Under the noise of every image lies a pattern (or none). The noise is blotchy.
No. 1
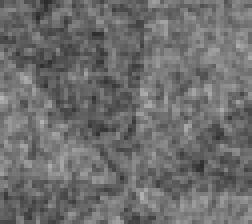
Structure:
spokes from one point
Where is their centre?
bottom middle
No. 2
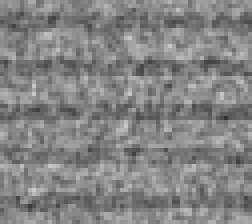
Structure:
horizontal stripes
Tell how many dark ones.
5
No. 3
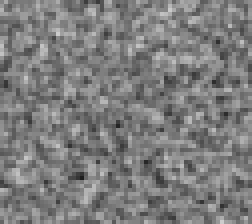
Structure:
only noise
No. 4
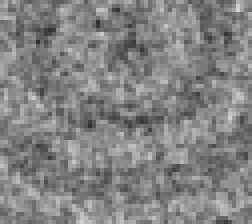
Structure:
rings round one point
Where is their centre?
top middle
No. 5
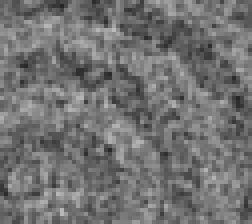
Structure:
rings round one point
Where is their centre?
bottom left
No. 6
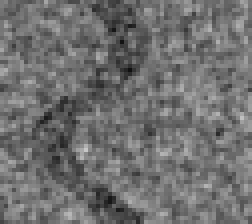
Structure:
a wavy band
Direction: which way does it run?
top to bottom
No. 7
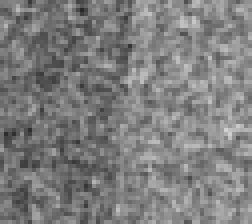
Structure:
a sharp edge
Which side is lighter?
right
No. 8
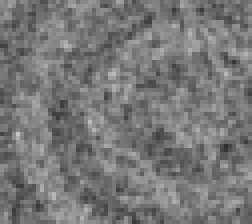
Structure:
rings round one point
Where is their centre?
middle right
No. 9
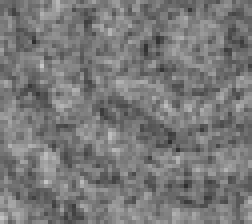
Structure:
rings round one point
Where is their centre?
top right
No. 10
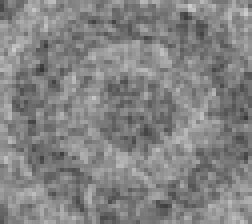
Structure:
rings round one point
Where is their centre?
centre
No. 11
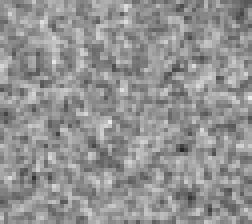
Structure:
only noise
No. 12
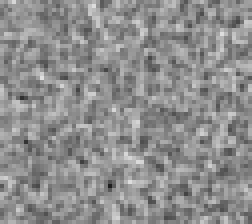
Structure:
only noise
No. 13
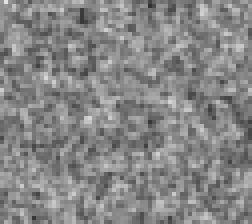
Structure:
only noise
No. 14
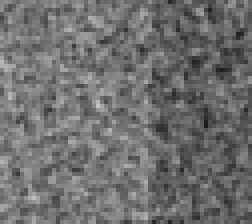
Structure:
a sharp edge
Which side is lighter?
left
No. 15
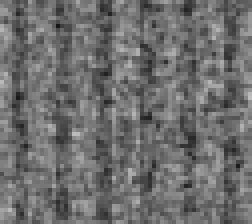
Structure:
vertical stripes
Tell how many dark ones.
6
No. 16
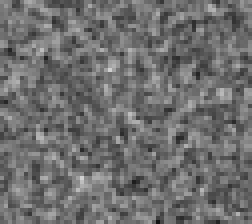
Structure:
only noise
